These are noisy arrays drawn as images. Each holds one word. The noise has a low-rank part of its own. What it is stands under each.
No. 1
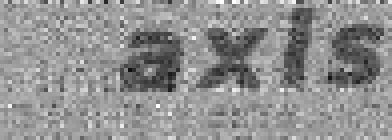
axis
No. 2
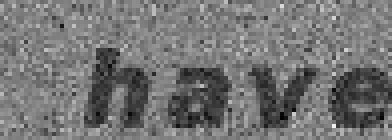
have
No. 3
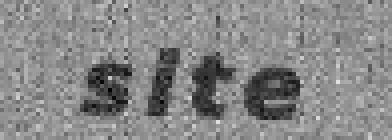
site
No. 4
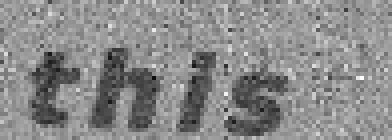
this
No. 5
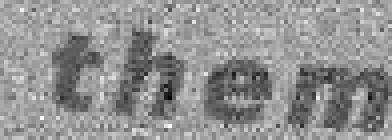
them
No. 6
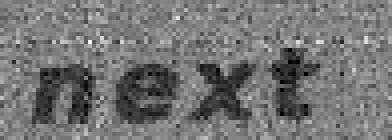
next
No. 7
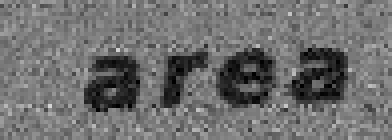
area
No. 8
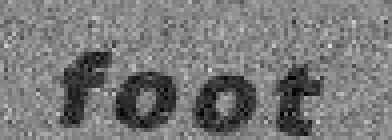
foot
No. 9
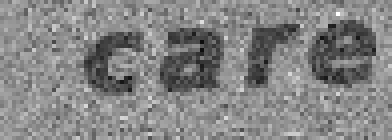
care
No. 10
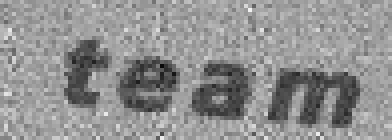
team
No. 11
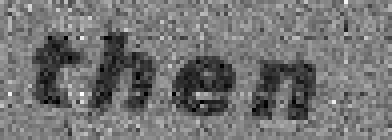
then
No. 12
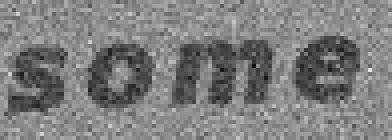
some
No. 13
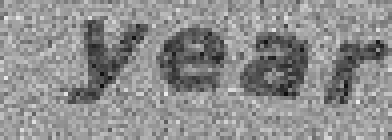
year
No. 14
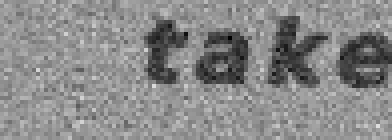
take
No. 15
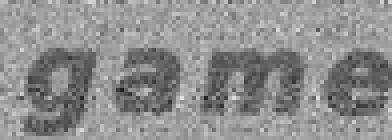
game
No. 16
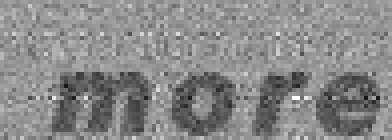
more
